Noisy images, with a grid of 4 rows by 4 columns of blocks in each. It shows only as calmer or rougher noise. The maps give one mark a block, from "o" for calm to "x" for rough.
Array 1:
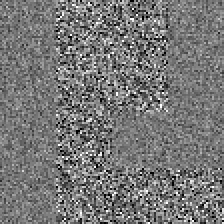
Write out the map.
o x x o
o x x o
o x o o
o x x x
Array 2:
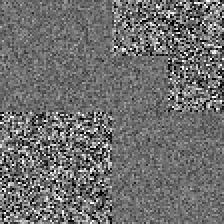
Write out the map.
o o x x
o o o x
x x o o
x x o o
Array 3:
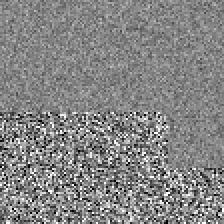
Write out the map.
o o o o
o o o o
x x x o
x x x x
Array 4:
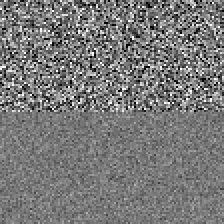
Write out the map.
x x x x
x x x x
o o o o
o o o o
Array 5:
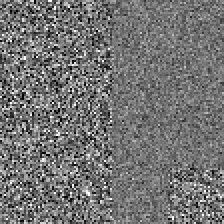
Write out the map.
x x o o
x x o o
x x o o
x x o x
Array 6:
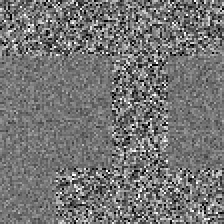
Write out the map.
x x x x
o o x o
o o x o
o x x x
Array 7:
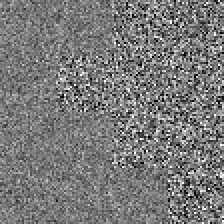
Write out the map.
o o x x
o x x x
o o x x
o o o x
